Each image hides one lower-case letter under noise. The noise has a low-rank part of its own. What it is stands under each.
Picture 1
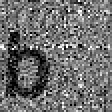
b
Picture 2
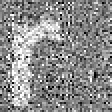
r
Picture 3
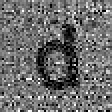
d
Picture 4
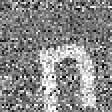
n
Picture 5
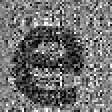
e
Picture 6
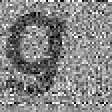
g
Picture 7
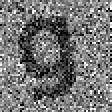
g
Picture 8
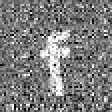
f
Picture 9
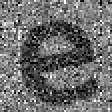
e
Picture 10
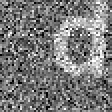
d
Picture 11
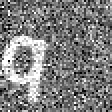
q
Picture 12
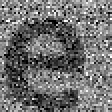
e
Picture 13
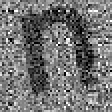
n
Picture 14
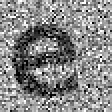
e
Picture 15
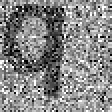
q
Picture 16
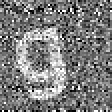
g
